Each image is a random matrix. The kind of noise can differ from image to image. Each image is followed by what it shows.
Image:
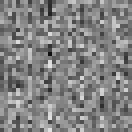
columns of uneven size
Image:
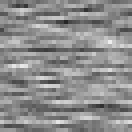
streaked along the rows
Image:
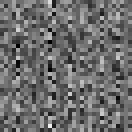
columns of uneven size
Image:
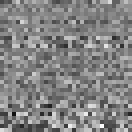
rows of uneven size
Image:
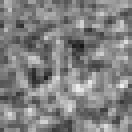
blotchy
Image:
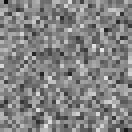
independent entries
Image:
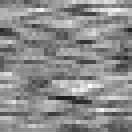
streaked along the rows
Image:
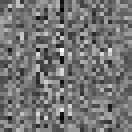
columns of uneven size
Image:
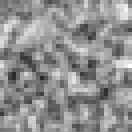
blotchy
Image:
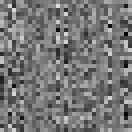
columns of uneven size
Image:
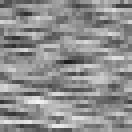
streaked along the rows
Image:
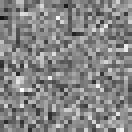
independent entries
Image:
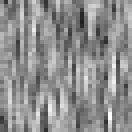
streaked along the columns
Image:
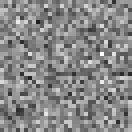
low rank plus noise
